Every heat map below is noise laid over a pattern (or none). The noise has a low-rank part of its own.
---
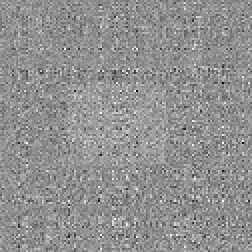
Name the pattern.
one block
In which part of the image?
centre
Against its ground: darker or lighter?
lighter
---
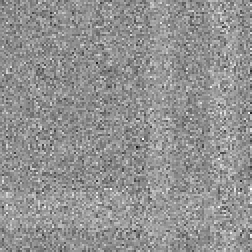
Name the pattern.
bands of rows crossing bands of columns
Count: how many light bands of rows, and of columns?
1 and 2
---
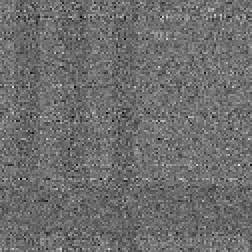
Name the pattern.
bands of rows crossing bands of columns
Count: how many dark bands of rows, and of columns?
1 and 3
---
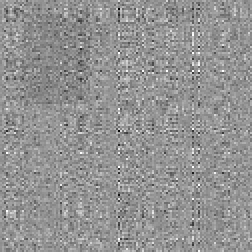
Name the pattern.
one block
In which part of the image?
top left
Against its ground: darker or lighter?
darker
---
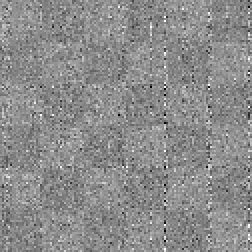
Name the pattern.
a checkerboard
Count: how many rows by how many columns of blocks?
6 by 6
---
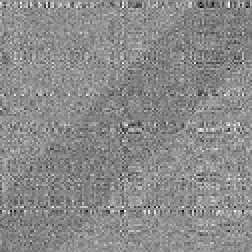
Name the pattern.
a diagonal band
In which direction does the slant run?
bottom left to top right
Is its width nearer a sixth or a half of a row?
a half
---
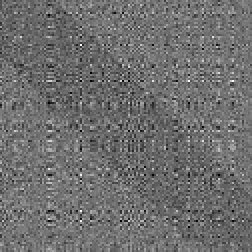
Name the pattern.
a diagonal band
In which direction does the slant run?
top left to bottom right
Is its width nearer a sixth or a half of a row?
a half
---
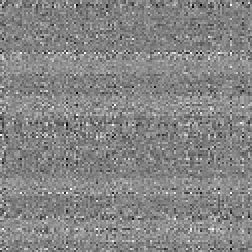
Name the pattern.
bands of rows
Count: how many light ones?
4
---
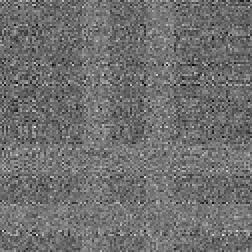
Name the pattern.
bands of rows crossing bands of columns
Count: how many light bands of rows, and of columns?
2 and 2
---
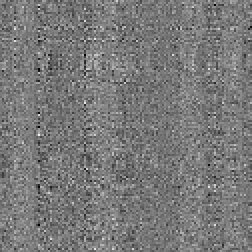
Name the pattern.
bands of columns
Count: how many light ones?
4
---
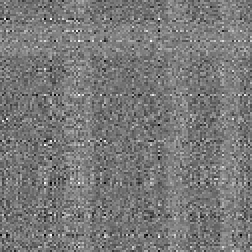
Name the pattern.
bands of rows crossing bands of columns
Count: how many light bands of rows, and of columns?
1 and 3
